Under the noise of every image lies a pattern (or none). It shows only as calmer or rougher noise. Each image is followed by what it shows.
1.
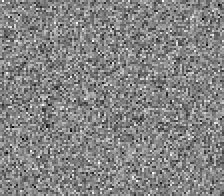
only noise
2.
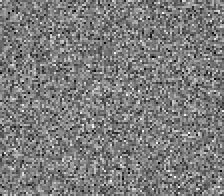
only noise
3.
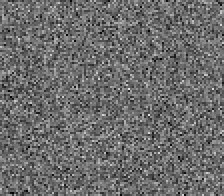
only noise
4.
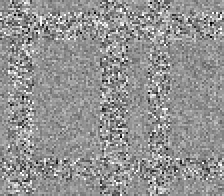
bands of rows crossing bands of columns
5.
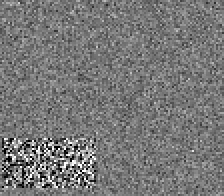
one block
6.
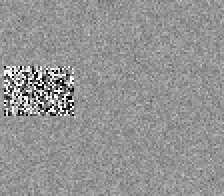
one block
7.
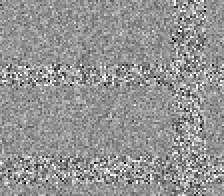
bands of rows crossing bands of columns
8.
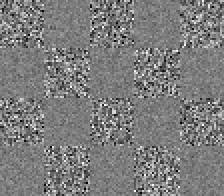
a checkerboard
